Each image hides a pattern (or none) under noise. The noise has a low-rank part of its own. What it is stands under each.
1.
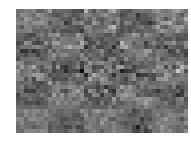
a checkerboard
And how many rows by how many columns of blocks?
5 by 5
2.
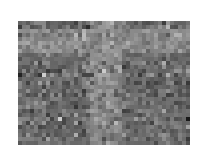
bands of rows crossing bands of columns
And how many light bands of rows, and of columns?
1 and 1
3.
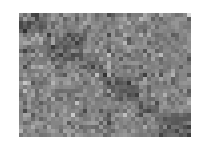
blocks along the diagonal
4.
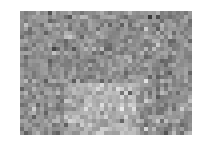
one block
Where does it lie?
bottom middle
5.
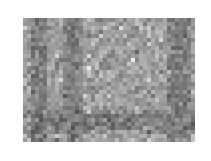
bands of rows crossing bands of columns
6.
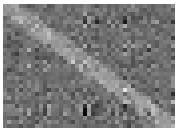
a diagonal band
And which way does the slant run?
top left to bottom right
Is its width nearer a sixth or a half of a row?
a sixth
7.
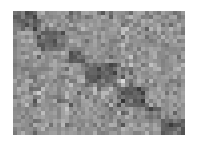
blocks along the diagonal
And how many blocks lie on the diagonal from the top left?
7
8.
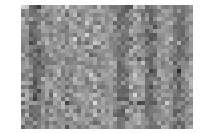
bands of columns
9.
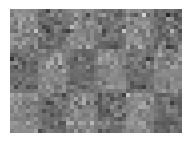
a checkerboard
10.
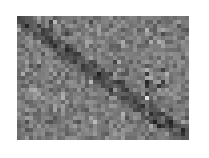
a diagonal band
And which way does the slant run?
top left to bottom right
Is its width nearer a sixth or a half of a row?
a sixth
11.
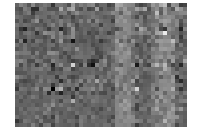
bands of columns
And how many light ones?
2
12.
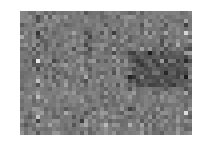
one block
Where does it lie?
middle right
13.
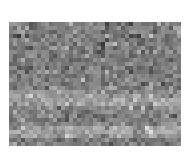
bands of rows
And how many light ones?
2
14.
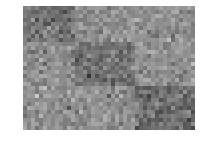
blocks along the diagonal
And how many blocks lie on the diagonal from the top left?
3
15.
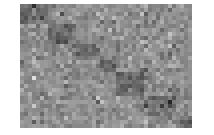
blocks along the diagonal
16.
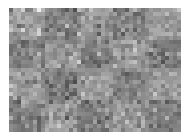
a checkerboard
